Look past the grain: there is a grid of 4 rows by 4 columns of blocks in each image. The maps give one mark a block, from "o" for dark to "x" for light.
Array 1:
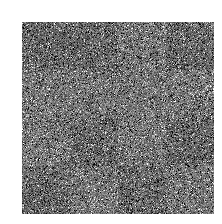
o o x o
x x x x
x o x o
o x o x
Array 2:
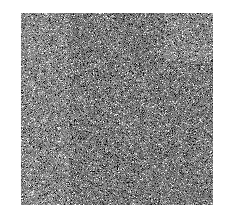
x o o x
x o o o
x o o o
x o o o
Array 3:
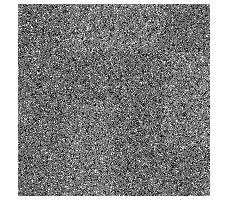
o x x o
o o o x
o x o x
o x o o
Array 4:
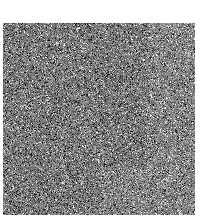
o o o x
o o o x
o o o x
o o x x
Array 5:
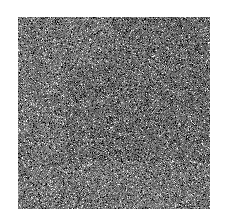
x x o o
x o o o
x o o o
x x x x
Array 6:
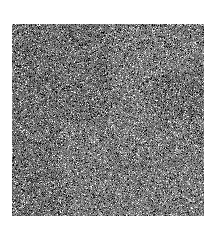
o o x x
o o x o
o x x x
o x x x
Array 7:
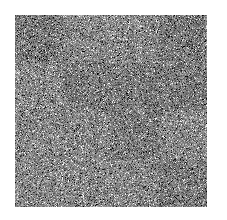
o x x o
x o o o
x x o x
x x x o
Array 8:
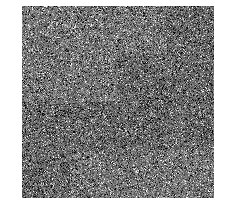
x x x o
x x o o
o o o o
o x x x
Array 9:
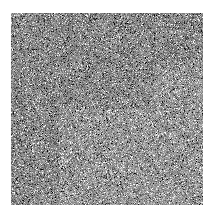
o o o o
o o o x
o x x x
o x x x
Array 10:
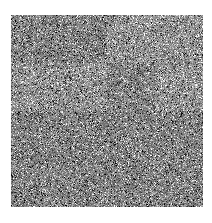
o o x x
x x o x
o o o o
o o o o
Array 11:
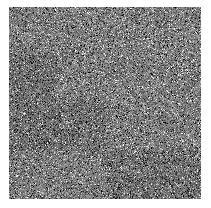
x x x x
o x x x
o o x x
x x o o
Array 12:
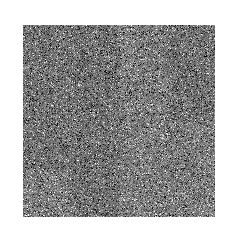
o o x o
o o x o
o o x x
x o x x
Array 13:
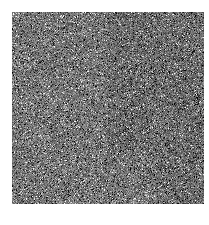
x x o o
x x o o
x x o o
x x x o
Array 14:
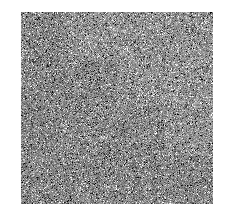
o x x x
o o x x
o o o x
o o o o
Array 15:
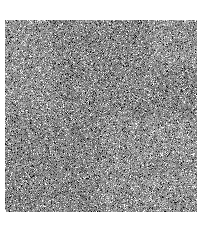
x o o x
x o o o
o o x x
o o x x
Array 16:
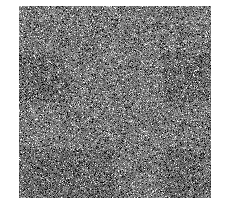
x x x x
o x x o
x x x x
o o x o
